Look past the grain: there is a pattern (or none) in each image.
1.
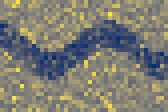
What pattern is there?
a wavy band
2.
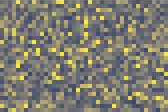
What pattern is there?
only noise
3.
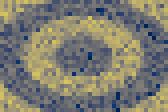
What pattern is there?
rings round one point
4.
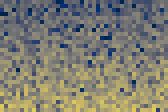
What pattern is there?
a smooth slope
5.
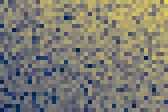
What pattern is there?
a smooth slope
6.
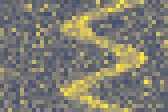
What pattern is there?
a wavy band
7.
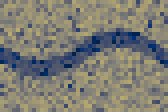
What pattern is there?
a wavy band
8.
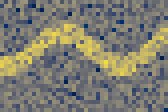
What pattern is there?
a wavy band
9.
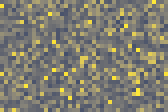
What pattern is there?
only noise
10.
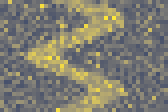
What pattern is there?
a wavy band
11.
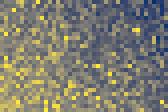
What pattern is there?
a smooth slope
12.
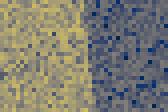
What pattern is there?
a sharp edge
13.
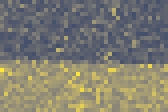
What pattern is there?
a sharp edge
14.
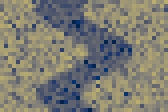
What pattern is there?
a wavy band
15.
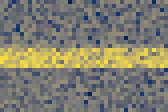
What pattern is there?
one horizontal stripe
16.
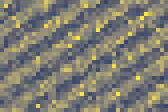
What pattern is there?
diagonal stripes
